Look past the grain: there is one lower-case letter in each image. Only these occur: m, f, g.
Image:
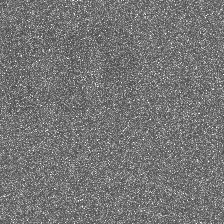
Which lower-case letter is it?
m
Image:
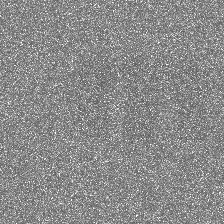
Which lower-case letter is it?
m
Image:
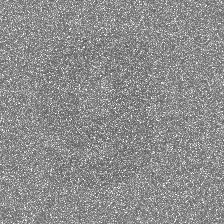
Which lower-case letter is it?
g
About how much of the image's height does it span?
two thirds
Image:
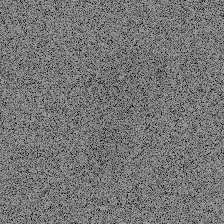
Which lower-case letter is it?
f
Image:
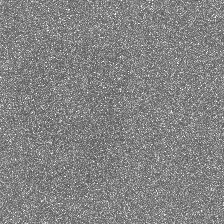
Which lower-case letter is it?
g
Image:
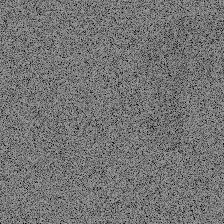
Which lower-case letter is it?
f
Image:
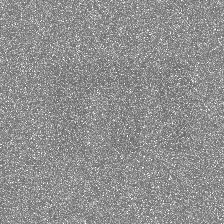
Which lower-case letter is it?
m
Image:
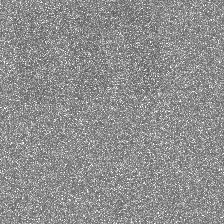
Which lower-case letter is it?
m
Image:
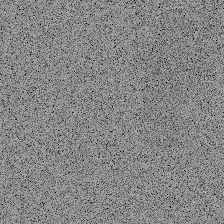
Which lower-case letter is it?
f
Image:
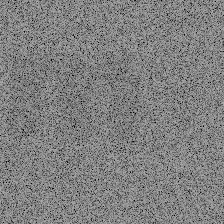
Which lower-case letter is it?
m
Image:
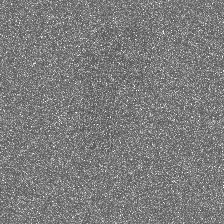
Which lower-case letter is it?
f
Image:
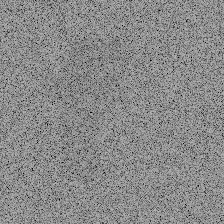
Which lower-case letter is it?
f
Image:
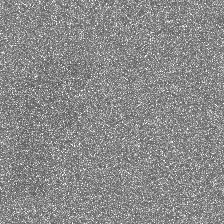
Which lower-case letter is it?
f
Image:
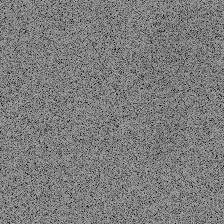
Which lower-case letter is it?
f
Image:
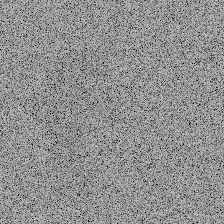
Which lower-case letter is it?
f
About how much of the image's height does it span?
two thirds
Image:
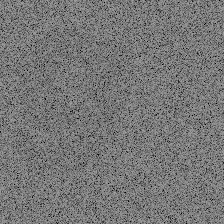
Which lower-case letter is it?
g
